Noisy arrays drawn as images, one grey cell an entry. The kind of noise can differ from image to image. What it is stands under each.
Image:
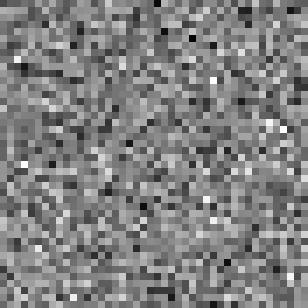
independent entries
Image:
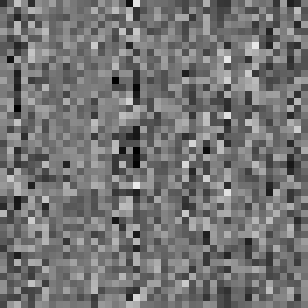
columns of uneven size
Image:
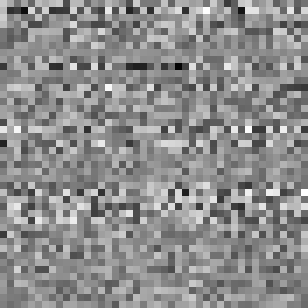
rows of uneven size
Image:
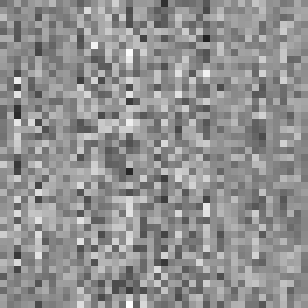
columns of uneven size
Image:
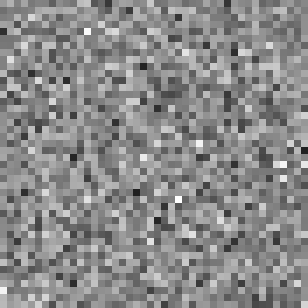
independent entries
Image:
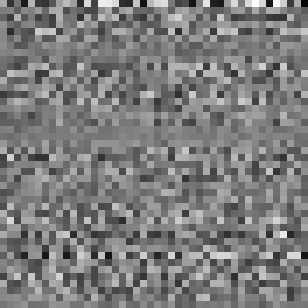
rows of uneven size
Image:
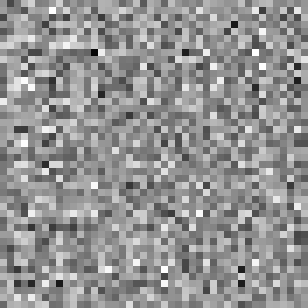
low rank plus noise
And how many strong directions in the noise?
three or four
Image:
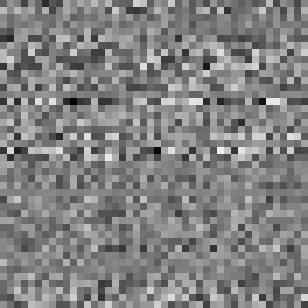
rows of uneven size
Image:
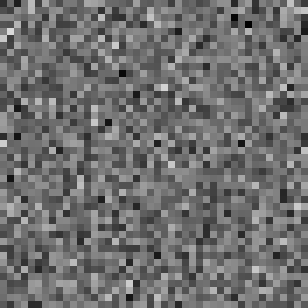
independent entries
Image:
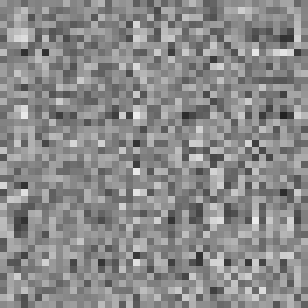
low rank plus noise
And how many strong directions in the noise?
two
